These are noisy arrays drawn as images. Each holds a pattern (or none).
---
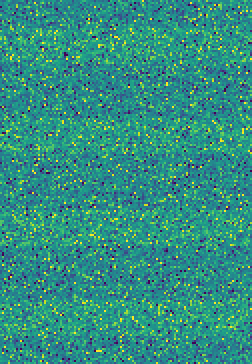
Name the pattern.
horizontal stripes
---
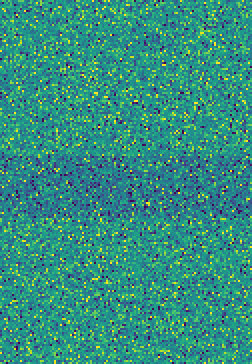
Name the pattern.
one horizontal stripe
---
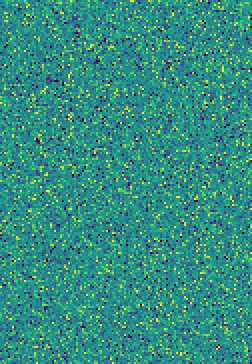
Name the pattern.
only noise
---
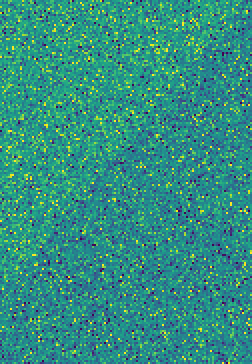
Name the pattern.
a sharp edge
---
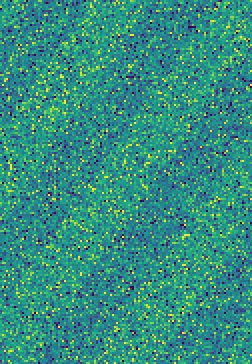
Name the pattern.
diagonal stripes
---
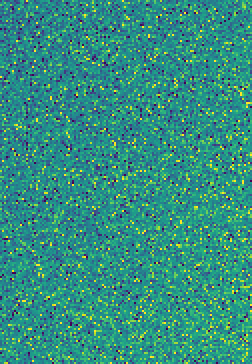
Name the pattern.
a smooth slope
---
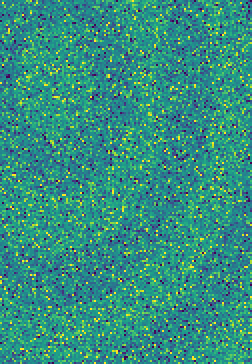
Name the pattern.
rings round one point
